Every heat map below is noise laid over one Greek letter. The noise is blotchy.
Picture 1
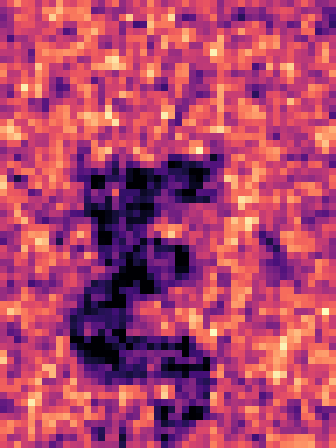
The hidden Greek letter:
xi
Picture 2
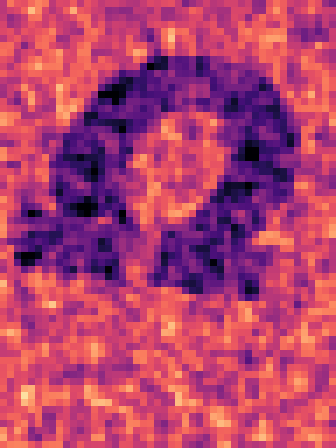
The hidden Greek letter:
omega
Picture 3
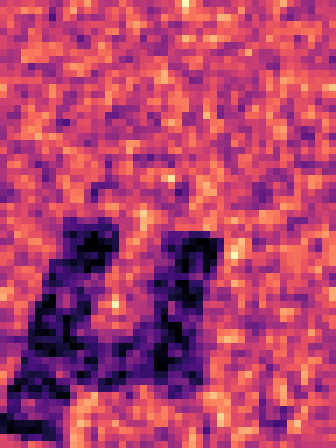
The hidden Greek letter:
mu
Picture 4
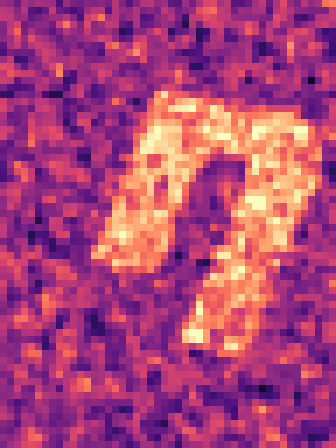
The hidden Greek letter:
eta
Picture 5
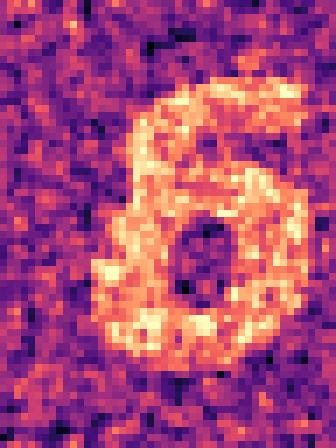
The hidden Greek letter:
delta
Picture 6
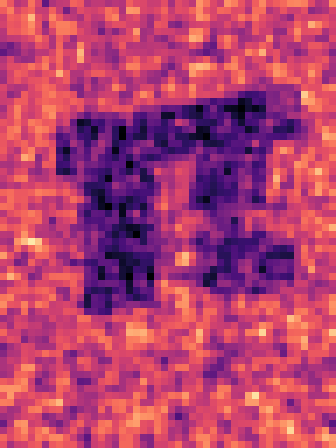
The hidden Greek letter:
pi
